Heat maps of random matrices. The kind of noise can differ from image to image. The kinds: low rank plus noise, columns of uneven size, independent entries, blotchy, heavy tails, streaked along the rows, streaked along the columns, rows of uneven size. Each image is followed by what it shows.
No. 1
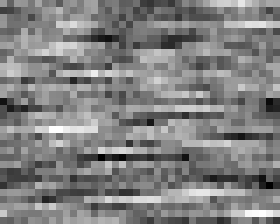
streaked along the rows
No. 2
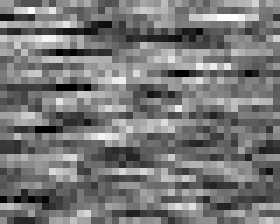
streaked along the rows
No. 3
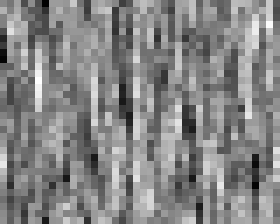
streaked along the columns
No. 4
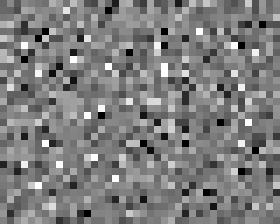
heavy tails
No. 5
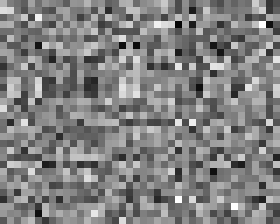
low rank plus noise
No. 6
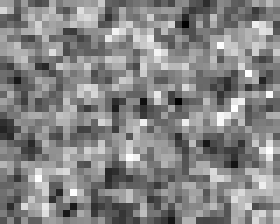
blotchy
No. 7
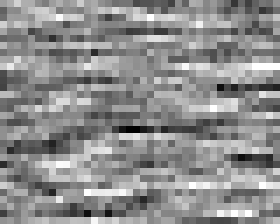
streaked along the rows
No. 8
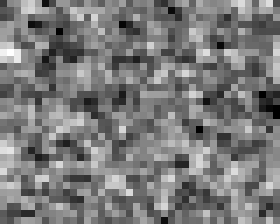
blotchy
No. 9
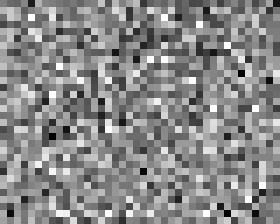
independent entries
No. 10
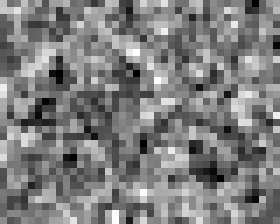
blotchy
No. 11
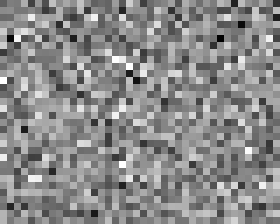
independent entries
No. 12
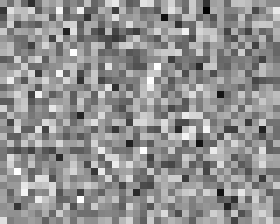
independent entries
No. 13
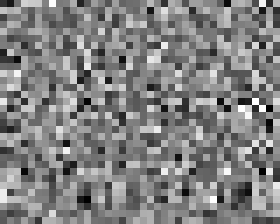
low rank plus noise
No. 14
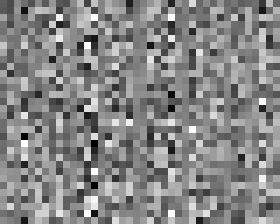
columns of uneven size
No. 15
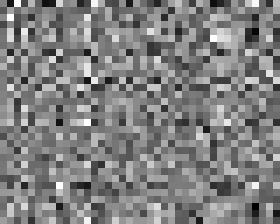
low rank plus noise
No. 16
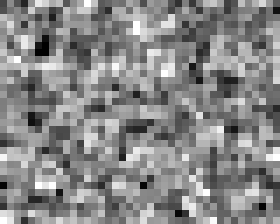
blotchy
